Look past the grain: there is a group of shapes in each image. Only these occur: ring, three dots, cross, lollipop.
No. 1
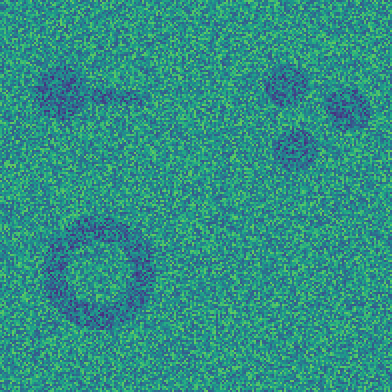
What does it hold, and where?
top left: dark lollipop; top right: dark three dots; bottom left: dark ring
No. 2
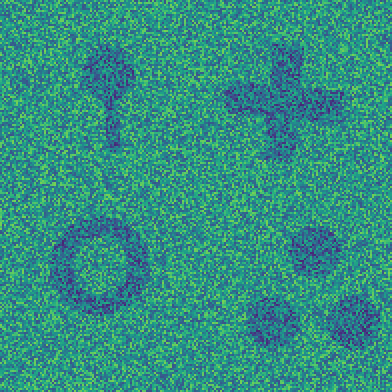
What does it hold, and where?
top left: dark lollipop; top right: dark cross; bottom left: dark ring; bottom right: dark three dots
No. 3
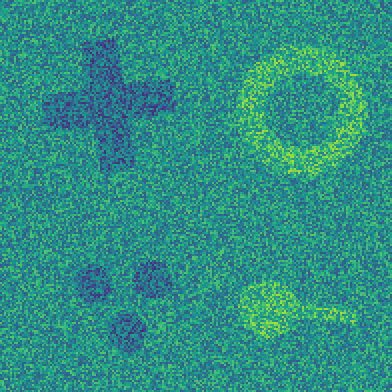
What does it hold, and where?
top left: dark cross; top right: light ring; bottom left: dark three dots; bottom right: light lollipop
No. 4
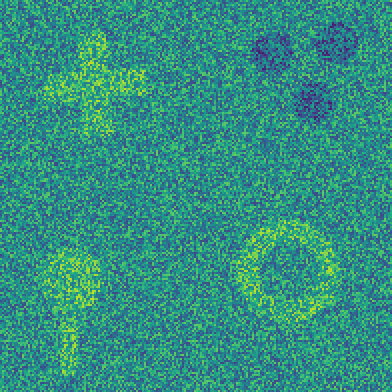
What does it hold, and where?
top left: light cross; top right: dark three dots; bottom left: light lollipop; bottom right: light ring
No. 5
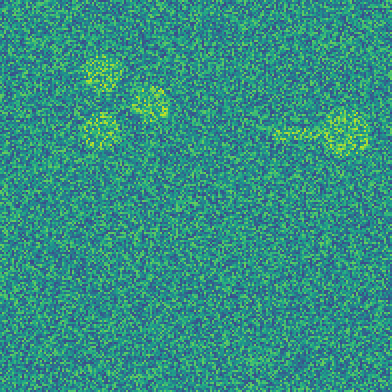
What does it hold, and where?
top left: light three dots; top right: light lollipop
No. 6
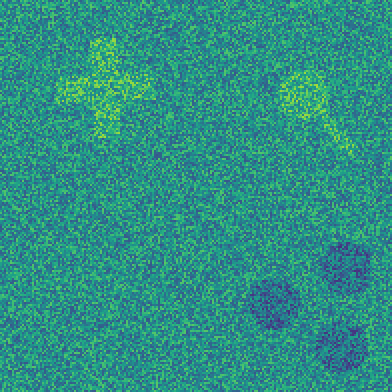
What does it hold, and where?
top left: light cross; top right: light lollipop; bottom right: dark three dots
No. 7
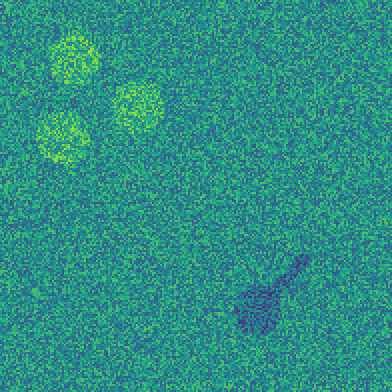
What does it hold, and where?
top left: light three dots; bottom right: dark lollipop
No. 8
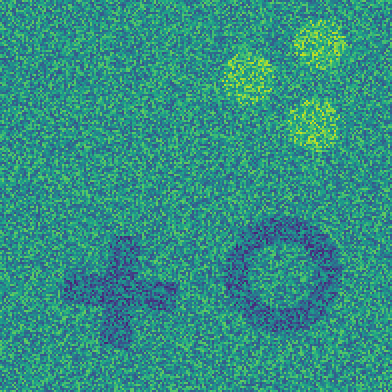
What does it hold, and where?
top right: light three dots; bottom left: dark cross; bottom right: dark ring
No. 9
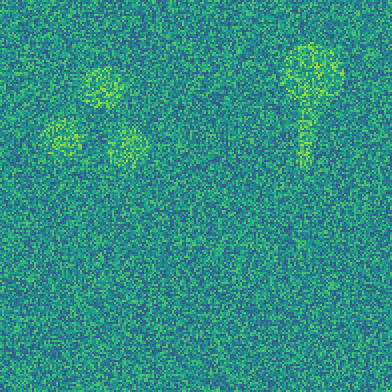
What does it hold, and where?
top left: light three dots; top right: light lollipop
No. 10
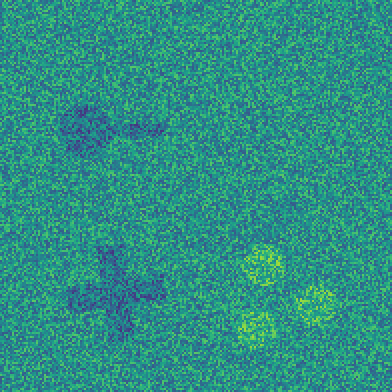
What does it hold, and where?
top left: dark lollipop; bottom left: dark cross; bottom right: light three dots
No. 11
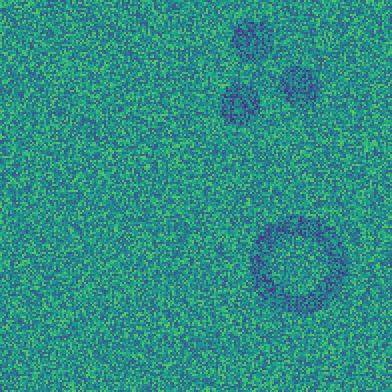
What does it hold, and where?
top right: dark three dots; bottom right: dark ring
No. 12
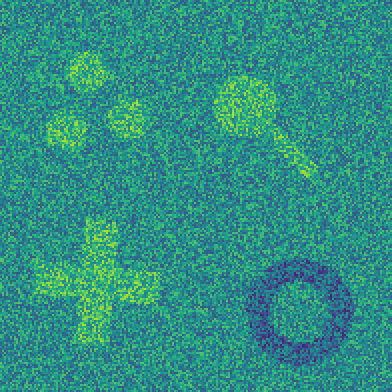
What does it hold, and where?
top left: light three dots; top right: light lollipop; bottom left: light cross; bottom right: dark ring
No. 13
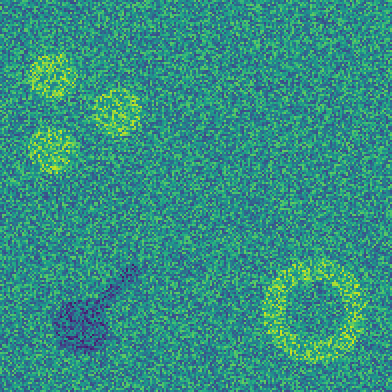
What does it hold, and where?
top left: light three dots; bottom left: dark lollipop; bottom right: light ring
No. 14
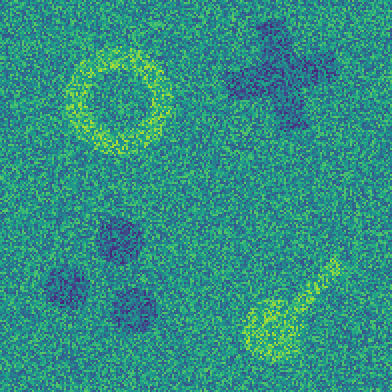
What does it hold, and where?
top left: light ring; top right: dark cross; bottom left: dark three dots; bottom right: light lollipop
